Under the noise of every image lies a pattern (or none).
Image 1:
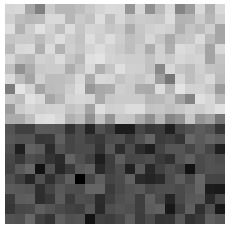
a sharp edge
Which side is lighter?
top
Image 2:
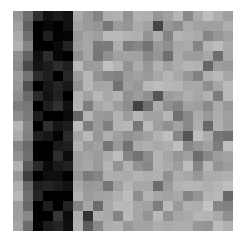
one vertical stripe
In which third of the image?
left
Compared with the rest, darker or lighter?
darker
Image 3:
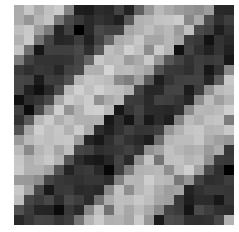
diagonal stripes
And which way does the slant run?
bottom left to top right
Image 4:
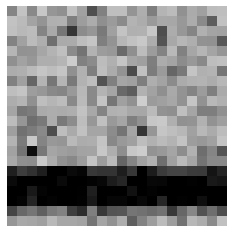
one horizontal stripe
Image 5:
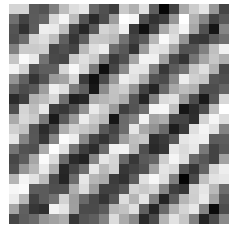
diagonal stripes
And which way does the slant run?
bottom left to top right
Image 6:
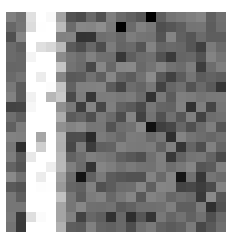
one vertical stripe
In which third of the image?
left
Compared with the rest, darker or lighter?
lighter
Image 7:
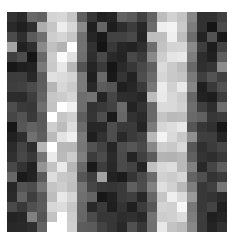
vertical stripes
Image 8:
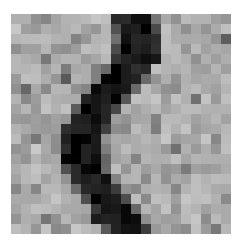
a wavy band
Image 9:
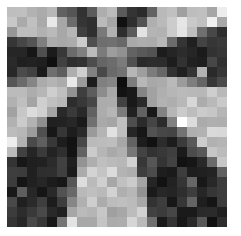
spokes from one point
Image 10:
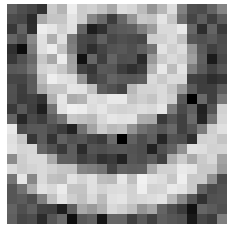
rings round one point
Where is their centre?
top middle
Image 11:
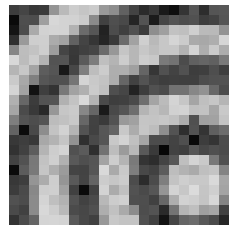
rings round one point
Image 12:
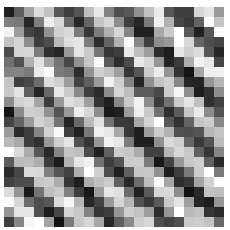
diagonal stripes
